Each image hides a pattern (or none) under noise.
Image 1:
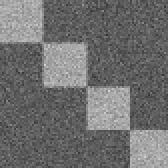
blocks along the diagonal
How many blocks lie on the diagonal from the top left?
4
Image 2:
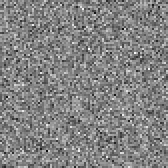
only noise
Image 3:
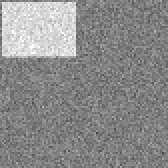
one block
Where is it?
top left
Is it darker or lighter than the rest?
lighter
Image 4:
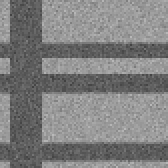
bands of rows crossing bands of columns
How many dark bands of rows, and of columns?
3 and 1
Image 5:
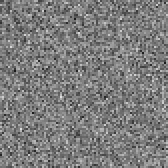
only noise
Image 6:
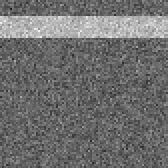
one band of rows
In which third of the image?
top
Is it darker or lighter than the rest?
lighter
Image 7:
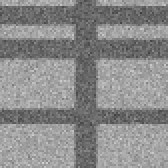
bands of rows crossing bands of columns
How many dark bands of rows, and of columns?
3 and 1
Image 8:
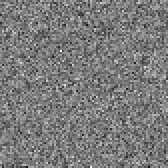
only noise
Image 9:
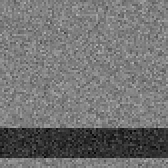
one band of rows
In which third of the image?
bottom
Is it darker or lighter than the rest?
darker
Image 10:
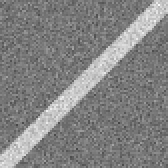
a diagonal band
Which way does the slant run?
bottom left to top right
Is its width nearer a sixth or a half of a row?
a sixth
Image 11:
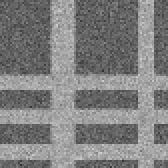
bands of rows crossing bands of columns
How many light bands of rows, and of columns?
3 and 2
